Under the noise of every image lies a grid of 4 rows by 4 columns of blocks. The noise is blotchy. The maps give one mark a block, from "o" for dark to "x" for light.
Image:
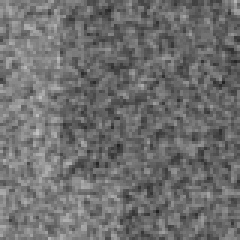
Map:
x o o o
x o o o
x o o o
x x o o
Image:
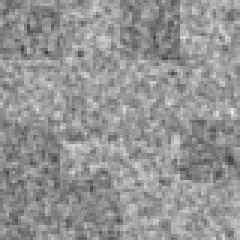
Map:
o x o x
x x x x
o x x o
o o x x
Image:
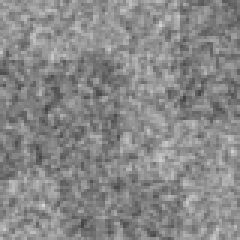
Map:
x x x o
o o x o
o o x x
x o o x
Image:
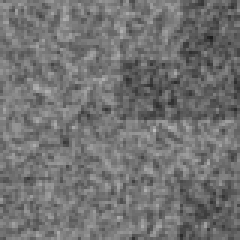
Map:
x x x o
x x o o
x x x x
x x x o
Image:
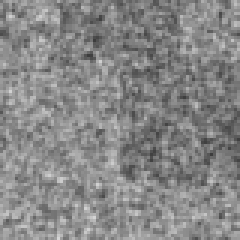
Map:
x o o x
x x o o
x x o o
x x x x
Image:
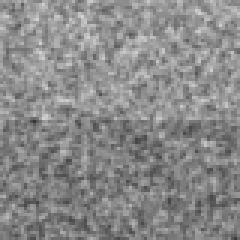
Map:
x x x x
x x x x
o o o o
o o o o
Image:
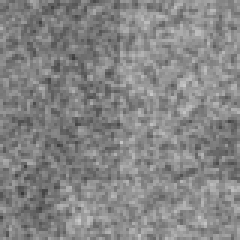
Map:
o o x x
o o x x
o o x o
o x x x
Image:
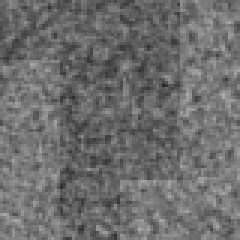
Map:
o o o x
x o o x
x o o x
x o x x
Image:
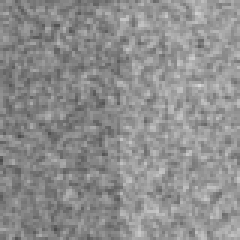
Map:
o o x x
o o x x
o o x x
o o x x
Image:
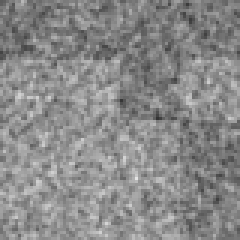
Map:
o o o o
x x o x
x x x o
x x x o
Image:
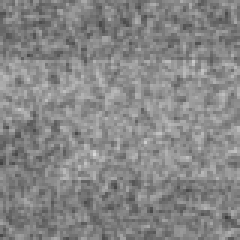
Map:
o o o o
x x x x
o x x x
o o o o
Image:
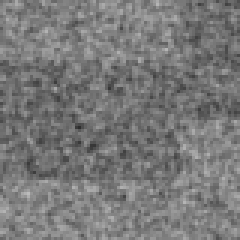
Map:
x x x o
o o o o
o o o x
x x x x
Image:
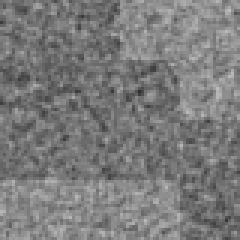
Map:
o o x x
o o o x
o o o o
x x x o
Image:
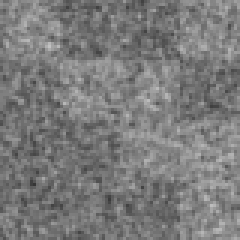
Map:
x o o x
o x x o
o o x x
o o o x
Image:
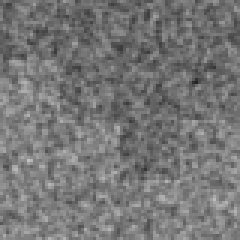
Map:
o o o o
x o o o
x x o x
x x x x
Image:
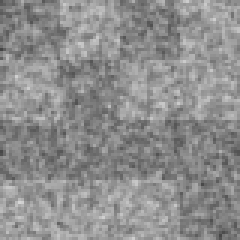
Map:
o x o x
x o x x
o o o o
x x x o
